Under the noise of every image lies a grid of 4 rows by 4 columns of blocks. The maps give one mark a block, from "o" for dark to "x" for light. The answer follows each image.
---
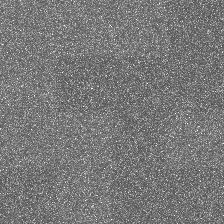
x x x o
x o o o
x x o x
o x o o
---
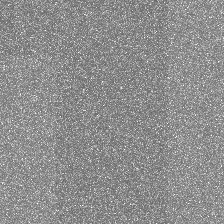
o o o x
x o o x
x o o x
x o o x
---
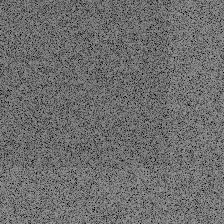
o o o x
o o o x
o o o x
x x x x
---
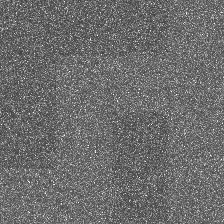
o o o x
o x x x
o x o x
x x o x
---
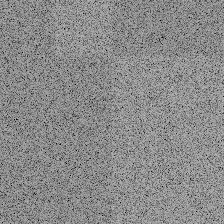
o x o o
o o x x
o o x x
o o x x
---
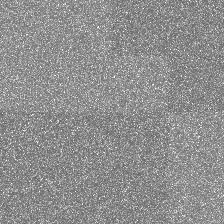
x x o o
x x x o
o o o x
o o o x
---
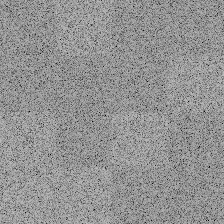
o x o o
o o o x
x o x o
x x o o
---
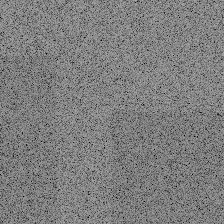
x x x x
o x x x
o x o o
o x o o
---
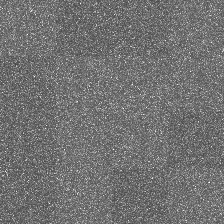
x o o x
o x x x
o x x o
o x o x
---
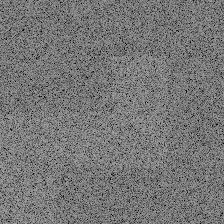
o o o o
o o x o
x x x o
x o o o
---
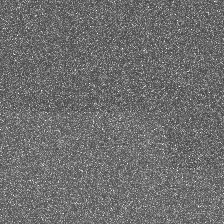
o o o o
o o o o
x x x o
x x x x
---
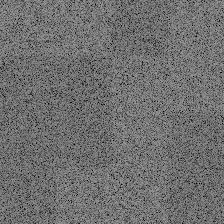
x x o x
o o x x
o o x o
o x x o
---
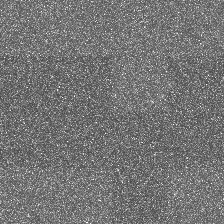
x x x x
o o x o
o o o o
x x o x
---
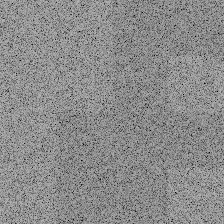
x x o o
x x o x
x o o o
x o o x
